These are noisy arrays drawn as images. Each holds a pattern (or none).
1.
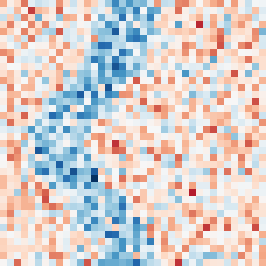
a wavy band
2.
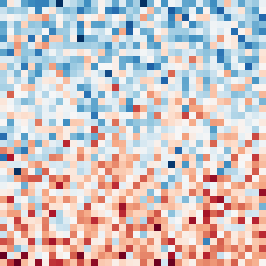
a smooth slope
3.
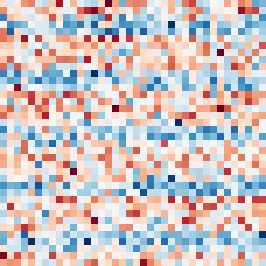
horizontal stripes
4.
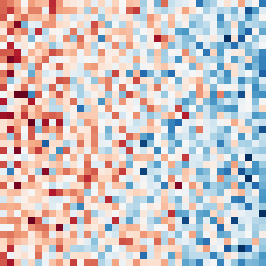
a smooth slope
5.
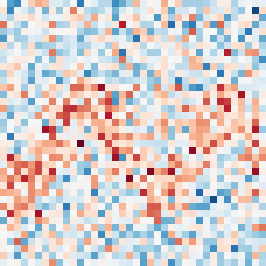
a wavy band
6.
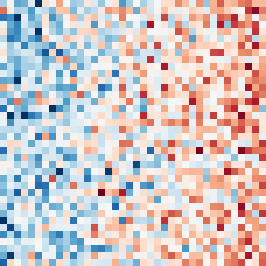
a smooth slope
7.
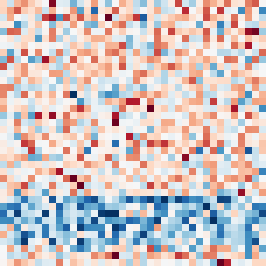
one horizontal stripe
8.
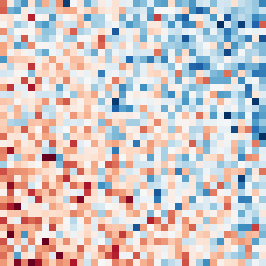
a smooth slope
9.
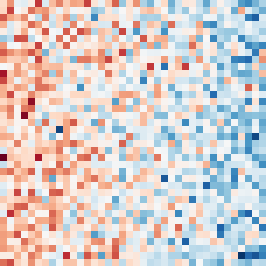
a smooth slope
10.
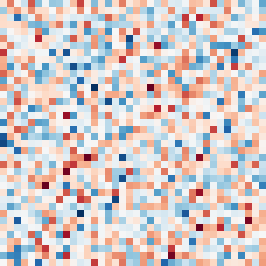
only noise
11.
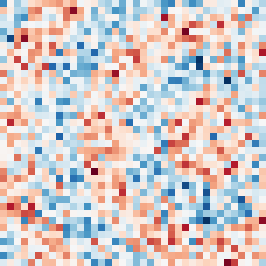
rings round one point
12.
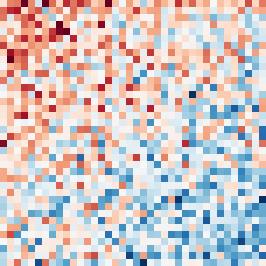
a smooth slope
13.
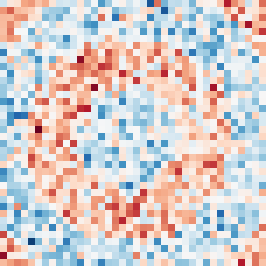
rings round one point
